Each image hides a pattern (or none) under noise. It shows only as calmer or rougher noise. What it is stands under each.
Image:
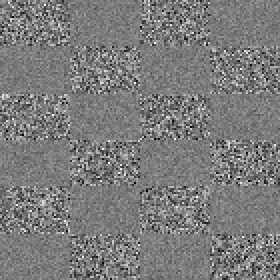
a checkerboard
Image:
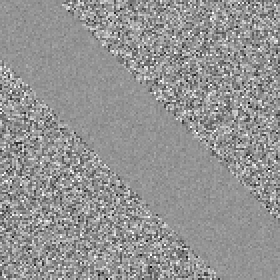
a diagonal band
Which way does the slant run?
top left to bottom right
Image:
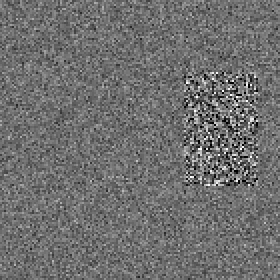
one block
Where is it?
middle right
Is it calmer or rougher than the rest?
rougher
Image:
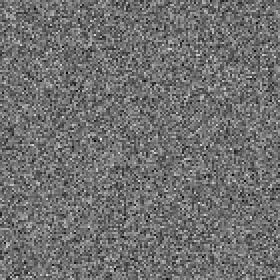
only noise
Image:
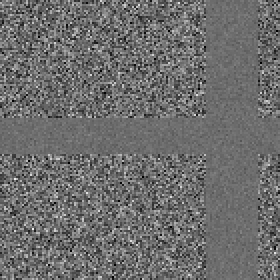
bands of rows crossing bands of columns
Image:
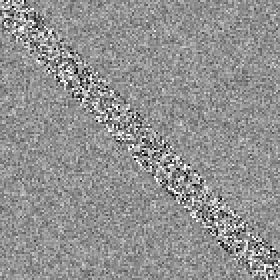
a diagonal band
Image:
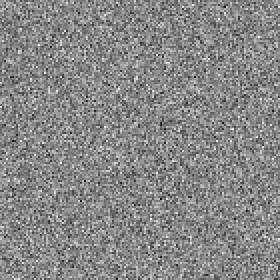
only noise
